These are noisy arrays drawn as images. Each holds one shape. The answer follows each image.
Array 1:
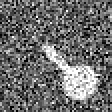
lollipop
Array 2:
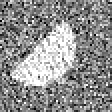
half disc
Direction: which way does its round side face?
down and right
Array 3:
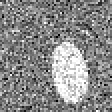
ellipse
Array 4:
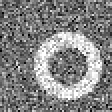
ring
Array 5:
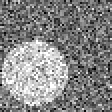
disc
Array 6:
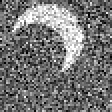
crescent
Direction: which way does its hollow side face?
down and left
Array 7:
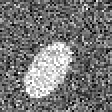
ellipse
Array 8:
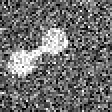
dumbbell
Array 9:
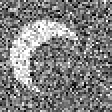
crescent
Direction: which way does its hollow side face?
down and right
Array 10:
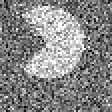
disc with a wedge cut out
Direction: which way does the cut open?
left
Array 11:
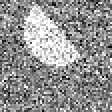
half disc
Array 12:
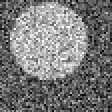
disc
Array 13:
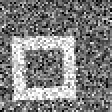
square frame
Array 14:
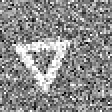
triangle frame
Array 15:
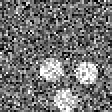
three dots
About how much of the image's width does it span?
half
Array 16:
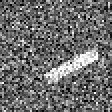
bar
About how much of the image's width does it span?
half
